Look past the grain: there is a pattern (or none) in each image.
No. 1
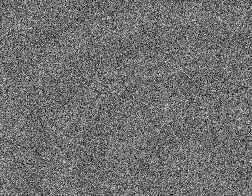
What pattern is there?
rings round one point
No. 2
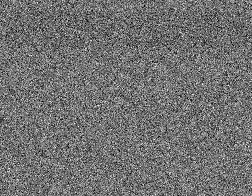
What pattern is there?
one horizontal stripe
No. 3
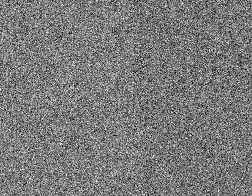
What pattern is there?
a sharp edge
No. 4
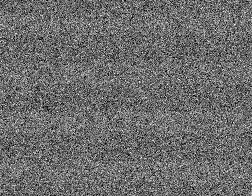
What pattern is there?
horizontal stripes
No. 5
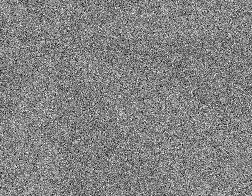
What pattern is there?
spokes from one point
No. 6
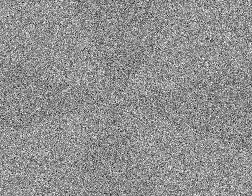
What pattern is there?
spokes from one point
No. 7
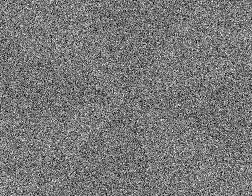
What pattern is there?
spokes from one point
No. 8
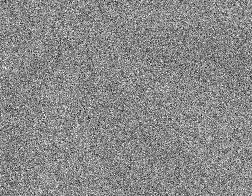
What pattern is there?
spokes from one point
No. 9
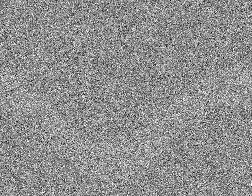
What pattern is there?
a wavy band
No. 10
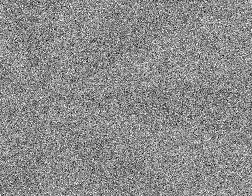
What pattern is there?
spokes from one point
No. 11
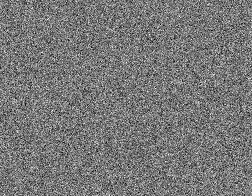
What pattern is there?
only noise
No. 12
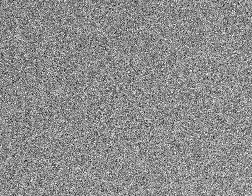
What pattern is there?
a smooth slope
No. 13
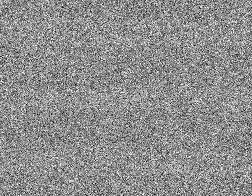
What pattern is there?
horizontal stripes
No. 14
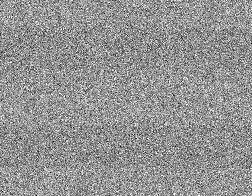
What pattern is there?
horizontal stripes
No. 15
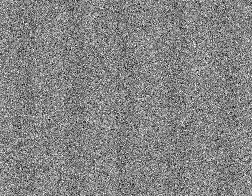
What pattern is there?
vertical stripes
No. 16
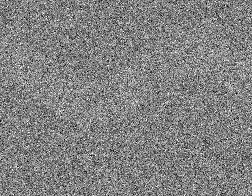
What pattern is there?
a wavy band
